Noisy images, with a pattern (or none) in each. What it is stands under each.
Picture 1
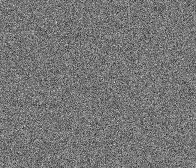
only noise
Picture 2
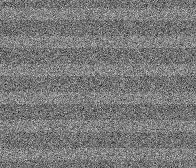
horizontal stripes
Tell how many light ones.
6
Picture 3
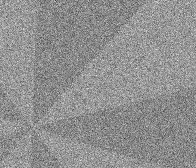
spokes from one point
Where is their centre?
bottom left
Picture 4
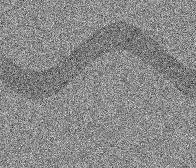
a wavy band
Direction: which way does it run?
left to right
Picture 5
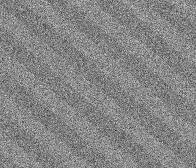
diagonal stripes
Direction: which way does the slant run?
top left to bottom right
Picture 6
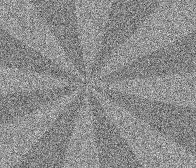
spokes from one point
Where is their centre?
centre
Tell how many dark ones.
8
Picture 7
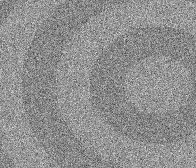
rings round one point
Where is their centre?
middle right
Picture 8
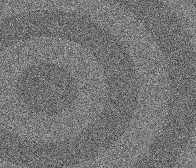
rings round one point
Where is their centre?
middle left
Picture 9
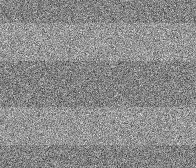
horizontal stripes
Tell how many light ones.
2
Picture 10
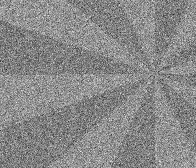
spokes from one point
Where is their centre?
middle right
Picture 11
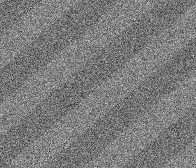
diagonal stripes
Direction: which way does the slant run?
bottom left to top right
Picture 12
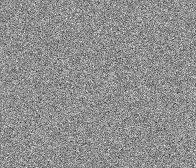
only noise
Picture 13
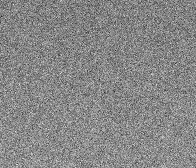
a smooth slope
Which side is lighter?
bottom
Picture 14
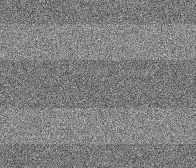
horizontal stripes
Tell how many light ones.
2
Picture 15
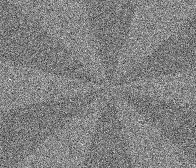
spokes from one point
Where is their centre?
centre
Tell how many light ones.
6
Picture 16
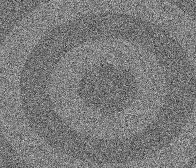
rings round one point
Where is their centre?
centre
